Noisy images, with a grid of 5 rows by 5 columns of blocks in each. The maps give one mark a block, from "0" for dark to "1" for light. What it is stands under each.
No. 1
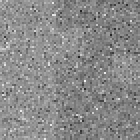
11000
11100
11001
11000
11000
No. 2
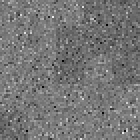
11100
11000
11010
11111
01111
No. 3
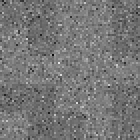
00110
10110
11111
00110
10010
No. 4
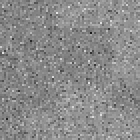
00111
00001
00001
00110
01111
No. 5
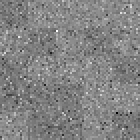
01111
10101
01110
00011
10010
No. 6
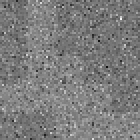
01000
01000
01100
11110
00111
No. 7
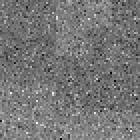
00110
00100
00000
11000
11111
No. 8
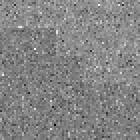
11111
00111
00011
00000
00000
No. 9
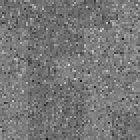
00001
10011
10111
10011
10010
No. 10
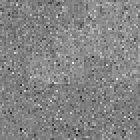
00011
00111
01101
00000
00000
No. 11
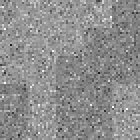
11110
11100
11000
01001
01001
